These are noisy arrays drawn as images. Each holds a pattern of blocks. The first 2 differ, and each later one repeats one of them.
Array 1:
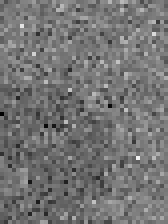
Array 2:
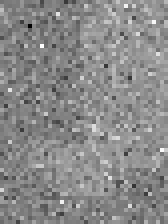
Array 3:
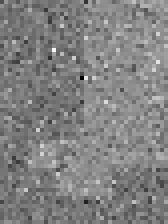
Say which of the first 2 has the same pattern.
2
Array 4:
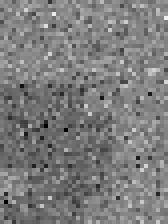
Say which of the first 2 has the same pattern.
1
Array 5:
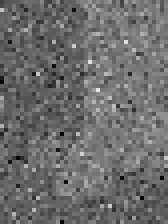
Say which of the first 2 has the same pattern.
2
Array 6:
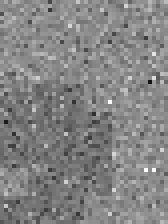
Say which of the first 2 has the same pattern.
1
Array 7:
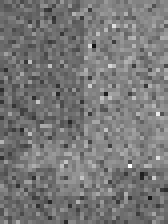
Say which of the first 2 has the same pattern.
2
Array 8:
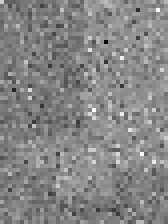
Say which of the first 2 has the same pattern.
2
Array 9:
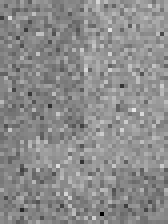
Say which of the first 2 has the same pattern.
2
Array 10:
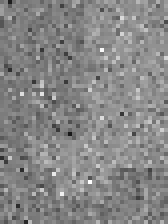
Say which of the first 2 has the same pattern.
2
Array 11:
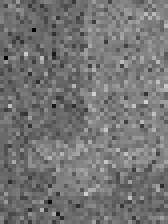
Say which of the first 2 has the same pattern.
2
